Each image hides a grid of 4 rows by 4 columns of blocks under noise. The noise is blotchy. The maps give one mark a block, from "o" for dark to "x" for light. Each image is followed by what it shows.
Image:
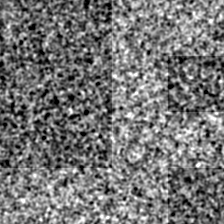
o o x x
o o x o
o o x x
x x x o
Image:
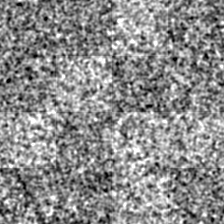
o o x o
o x o o
x o x x
o o x o
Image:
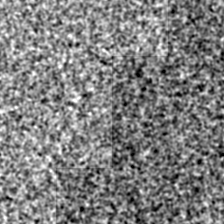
x x x o
x x o o
x x o o
x o o o
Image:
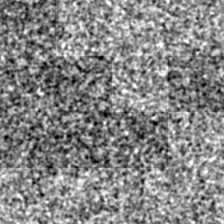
o x x x
o o x o
o o o x
x x x x
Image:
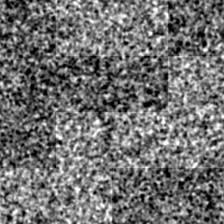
o x x o
o o o x
o x x x
x x o o
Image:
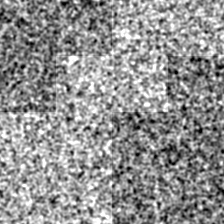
o o x x
o x x o
x x o o
x x o o
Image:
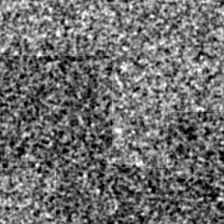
x x x x
o o x x
o o x o
x o o o
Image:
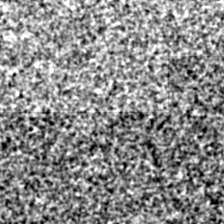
x x x x
x x x o
o o o o
o o o o
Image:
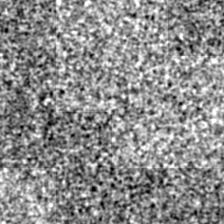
o x x o
o x x x
o o x x
x o o o
